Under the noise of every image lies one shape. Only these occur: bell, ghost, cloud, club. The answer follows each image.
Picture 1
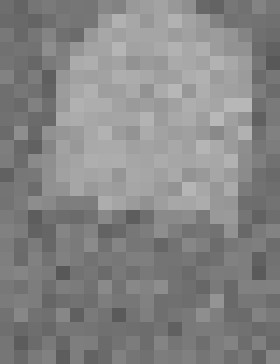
light ghost
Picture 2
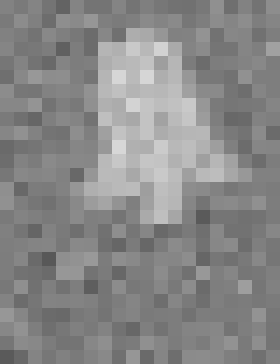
light bell
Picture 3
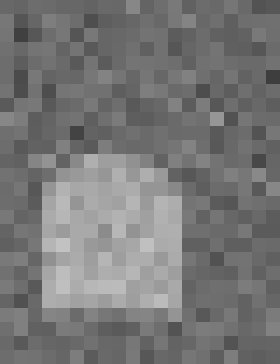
light ghost
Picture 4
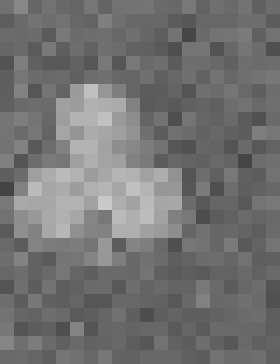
light club
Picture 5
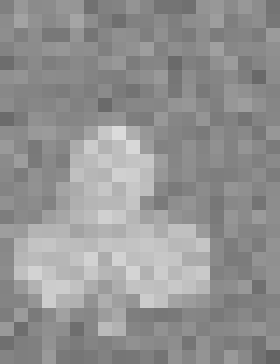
light club
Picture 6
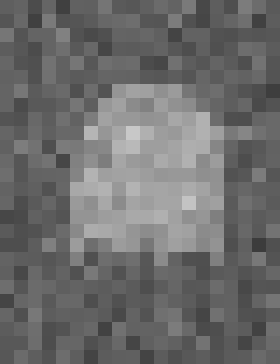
light ghost
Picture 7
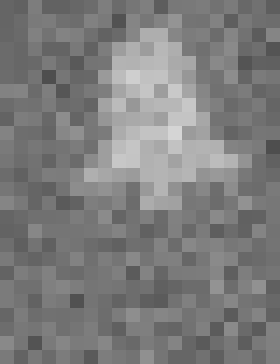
light bell
